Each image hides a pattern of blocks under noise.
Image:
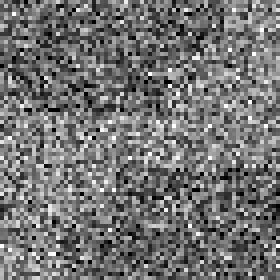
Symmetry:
the same after a half turn
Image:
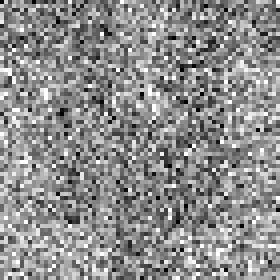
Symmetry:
left and right mirror each other
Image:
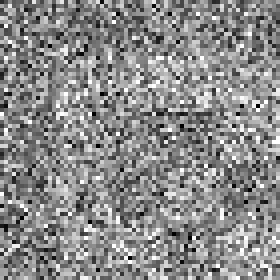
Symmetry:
mirrored about the diagonal from the top left
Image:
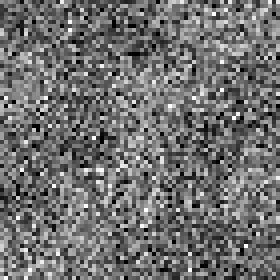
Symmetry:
the same after a half turn
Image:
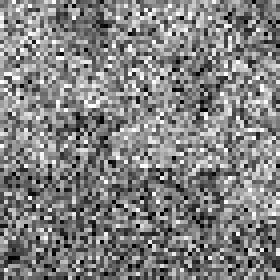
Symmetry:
no symmetry
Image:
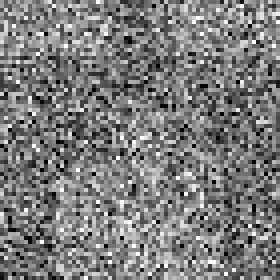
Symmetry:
left and right mirror each other
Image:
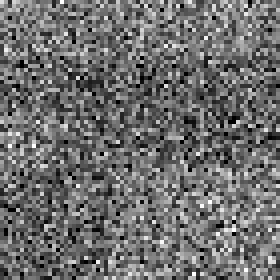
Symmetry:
no symmetry
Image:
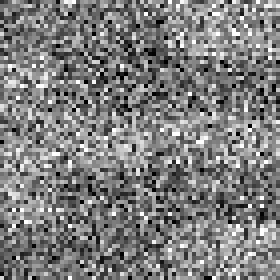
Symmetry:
top and bottom mirror each other
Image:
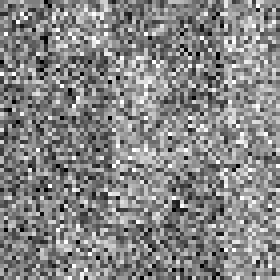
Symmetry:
top and bottom mirror each other
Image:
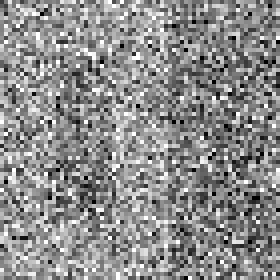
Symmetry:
top and bottom mirror each other
